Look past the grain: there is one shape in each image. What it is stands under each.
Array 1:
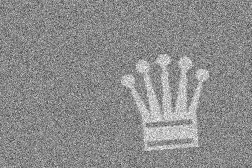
chess queen
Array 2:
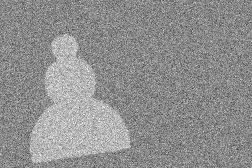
chess pawn
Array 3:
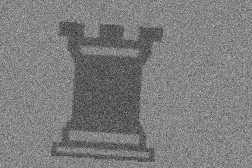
chess rook
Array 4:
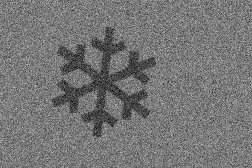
snowflake
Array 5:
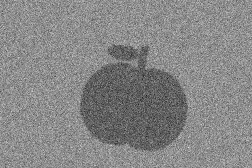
apple
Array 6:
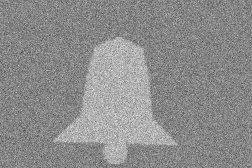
bell
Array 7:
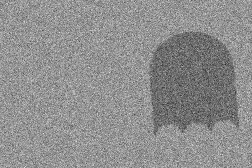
ghost
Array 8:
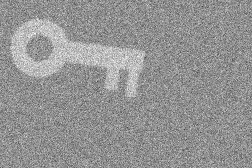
key
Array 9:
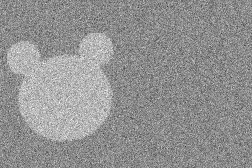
bear's head
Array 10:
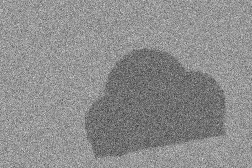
cloud
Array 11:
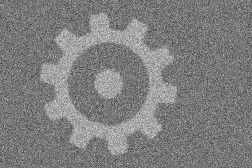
gear
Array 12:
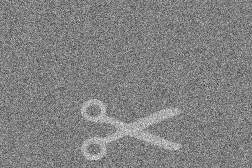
pair of scissors
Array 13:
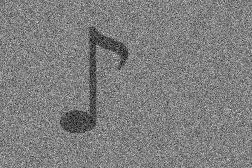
musical note
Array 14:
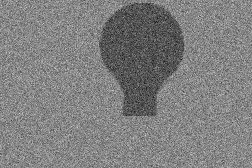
light bulb
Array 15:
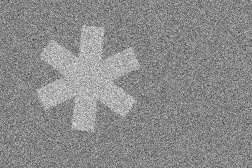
asterisk
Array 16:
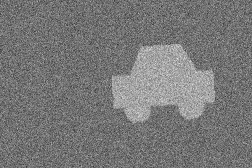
car
